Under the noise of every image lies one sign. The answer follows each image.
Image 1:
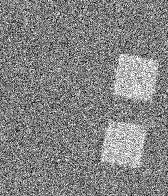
colon
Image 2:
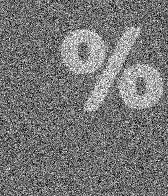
percent sign
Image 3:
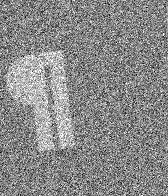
pilcrow
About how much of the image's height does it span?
half
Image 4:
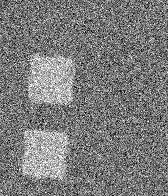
colon
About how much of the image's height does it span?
two thirds
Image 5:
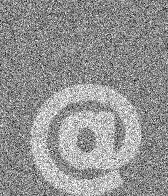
at sign
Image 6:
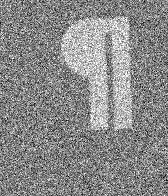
pilcrow
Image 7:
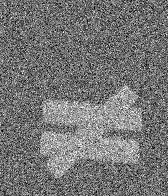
not-equal sign
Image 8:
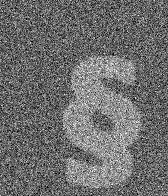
section sign
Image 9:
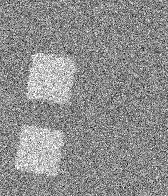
colon
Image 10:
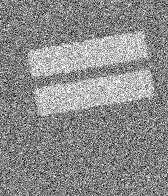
equals sign
